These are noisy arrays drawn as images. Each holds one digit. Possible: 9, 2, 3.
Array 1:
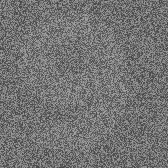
9
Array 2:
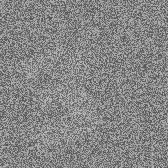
3
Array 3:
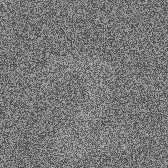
2
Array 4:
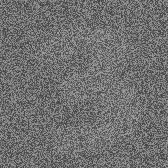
3
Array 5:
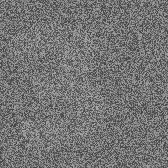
3
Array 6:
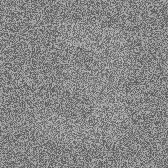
3
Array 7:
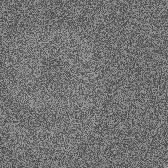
9
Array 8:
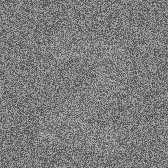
2
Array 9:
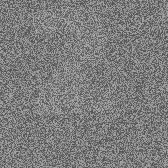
2
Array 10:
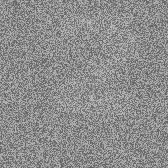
2
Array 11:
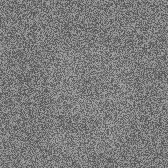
9
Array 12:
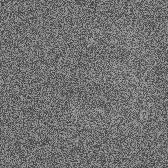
3
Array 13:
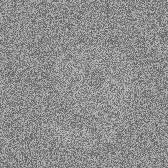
9
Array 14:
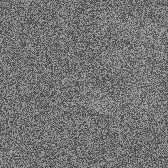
3
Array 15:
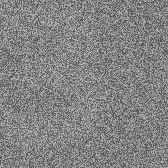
3
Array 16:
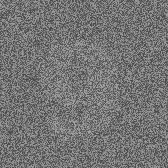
9
